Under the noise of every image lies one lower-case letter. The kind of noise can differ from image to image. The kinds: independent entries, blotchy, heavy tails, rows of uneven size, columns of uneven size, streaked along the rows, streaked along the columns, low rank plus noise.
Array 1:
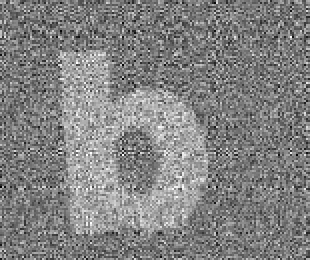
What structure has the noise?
low rank plus noise
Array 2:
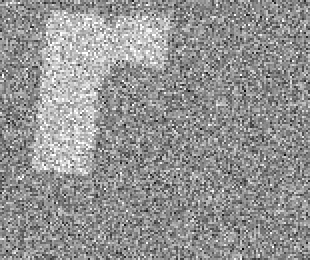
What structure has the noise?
independent entries
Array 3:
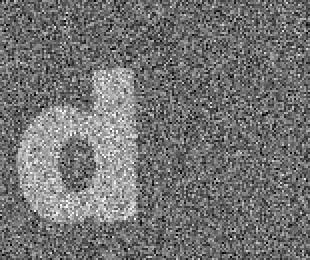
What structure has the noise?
independent entries
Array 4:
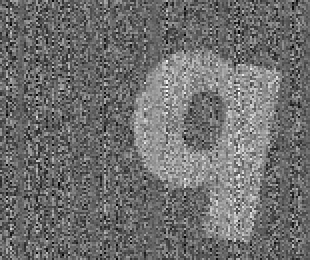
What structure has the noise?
columns of uneven size
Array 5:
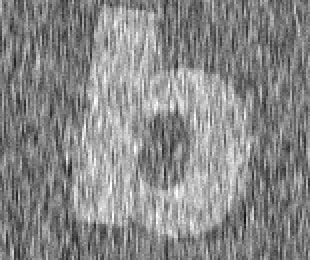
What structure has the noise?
streaked along the columns
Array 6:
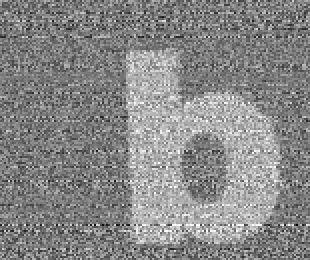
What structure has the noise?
rows of uneven size
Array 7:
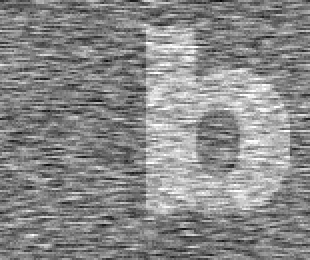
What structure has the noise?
streaked along the rows
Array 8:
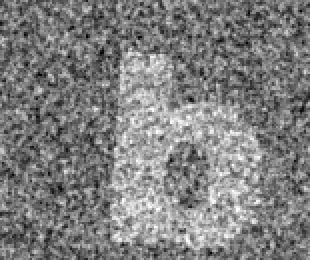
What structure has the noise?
blotchy
